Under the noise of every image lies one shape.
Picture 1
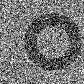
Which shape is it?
ring
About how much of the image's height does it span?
two thirds
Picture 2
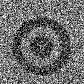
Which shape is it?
bullseye
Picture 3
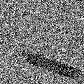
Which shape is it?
bar
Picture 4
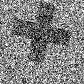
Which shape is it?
cross
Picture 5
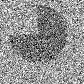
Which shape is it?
disc with a wedge cut out
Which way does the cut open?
up and left
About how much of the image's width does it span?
two thirds
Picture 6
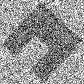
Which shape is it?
square with a notch
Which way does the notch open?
down and left
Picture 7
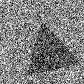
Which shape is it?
triangle
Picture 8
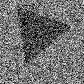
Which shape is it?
triangle
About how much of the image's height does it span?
two thirds
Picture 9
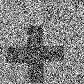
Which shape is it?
cross
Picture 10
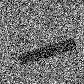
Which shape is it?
bar
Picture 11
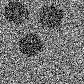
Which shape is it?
three dots
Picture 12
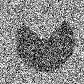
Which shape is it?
disc with a wedge cut out
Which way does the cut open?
up
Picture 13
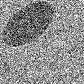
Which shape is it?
ellipse
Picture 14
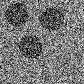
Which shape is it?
three dots
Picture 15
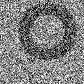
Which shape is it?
ring
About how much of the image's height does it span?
two thirds
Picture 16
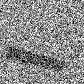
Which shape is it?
bar
